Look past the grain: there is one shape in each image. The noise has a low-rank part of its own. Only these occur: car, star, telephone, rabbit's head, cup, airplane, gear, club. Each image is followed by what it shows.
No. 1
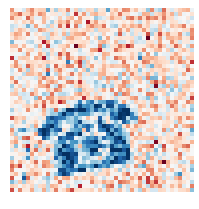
telephone
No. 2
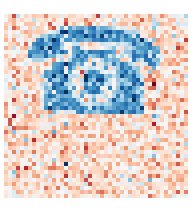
telephone
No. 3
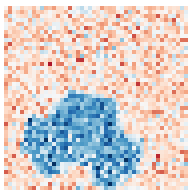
car
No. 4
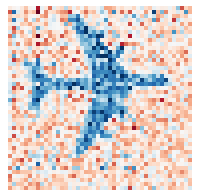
airplane
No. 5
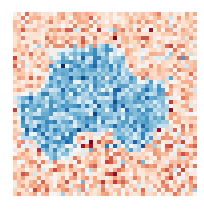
car
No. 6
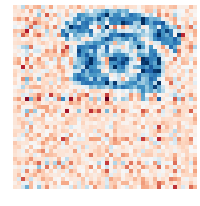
telephone
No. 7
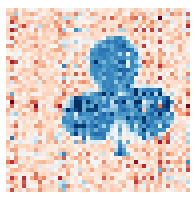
club
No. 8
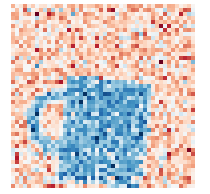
cup
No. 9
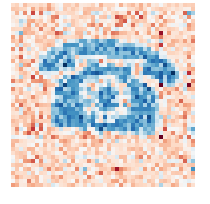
telephone
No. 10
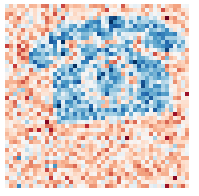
telephone
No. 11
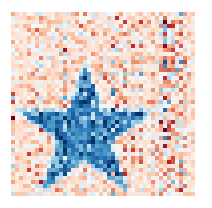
star
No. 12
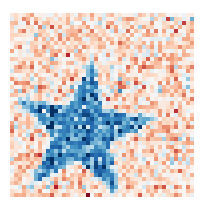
star
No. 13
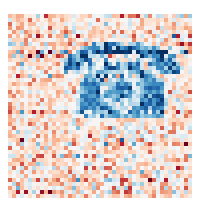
telephone
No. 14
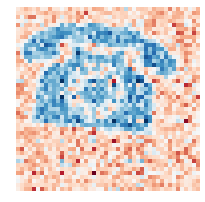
telephone
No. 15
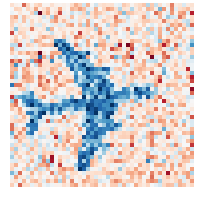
airplane
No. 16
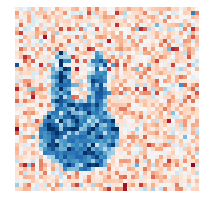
rabbit's head
